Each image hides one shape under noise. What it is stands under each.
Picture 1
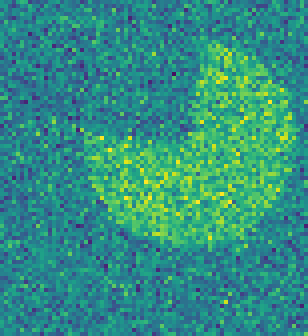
light disc with a wedge cut out
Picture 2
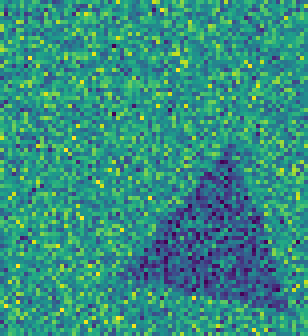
dark triangle
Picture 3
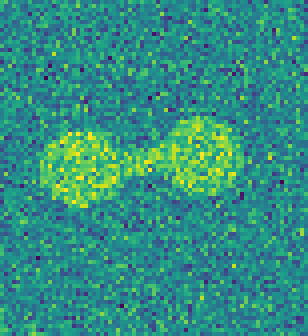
light dumbbell
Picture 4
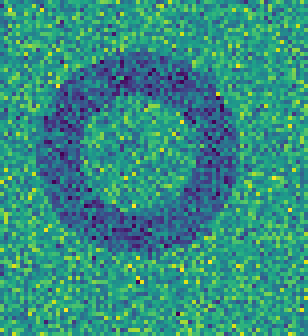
dark ring
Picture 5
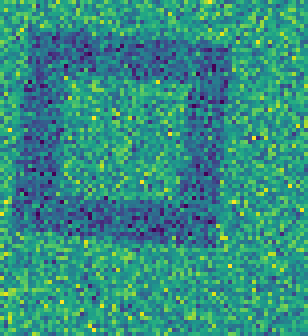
dark square frame
